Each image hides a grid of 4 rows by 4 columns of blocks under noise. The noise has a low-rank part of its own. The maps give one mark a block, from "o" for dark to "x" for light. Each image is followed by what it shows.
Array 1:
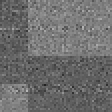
o x x x
o x x x
o o o o
x o o o
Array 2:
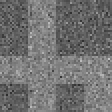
o x o o
o x o o
x x x x
o x o x
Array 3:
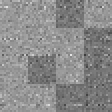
x x o x
x x x o
x o x o
x x o o
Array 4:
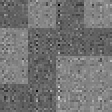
o x o x
x o o o
x o x x
o o x x
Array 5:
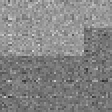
x x x x
x x x o
o o o o
o o o o
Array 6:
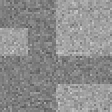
o o x x
x o x x
o o o o
o o x x
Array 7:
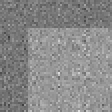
o o o o
o x x x
o x x x
o x x x
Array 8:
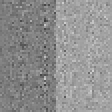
o o x x
o o x x
o o x x
o o x x
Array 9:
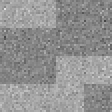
x x o o
o o o o
o o x x
x x x o
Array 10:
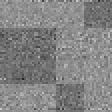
x x x o
o o x x
o o x x
x x o x
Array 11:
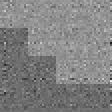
x x x x
o x x x
o o x x
o o o o
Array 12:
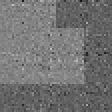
x x o o
x x x o
x x x o
o o o o
